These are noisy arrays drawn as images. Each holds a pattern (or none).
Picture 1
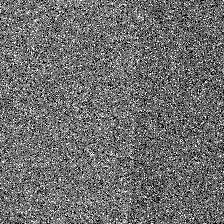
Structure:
a sharp edge
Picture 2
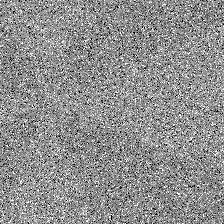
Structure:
spokes from one point
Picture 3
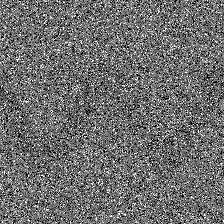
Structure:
a wavy band
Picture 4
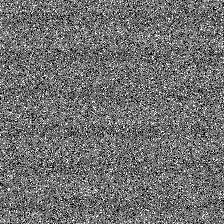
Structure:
horizontal stripes
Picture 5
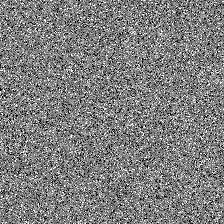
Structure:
only noise
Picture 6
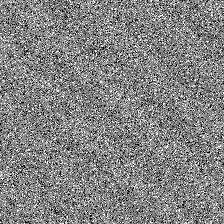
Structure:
diagonal stripes
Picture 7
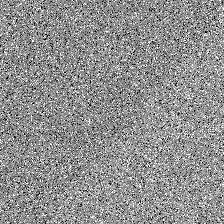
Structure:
a sharp edge
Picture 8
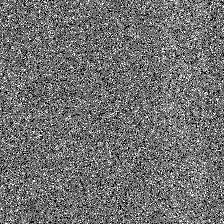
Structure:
one vertical stripe
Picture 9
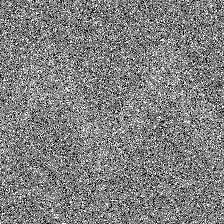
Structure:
a wavy band
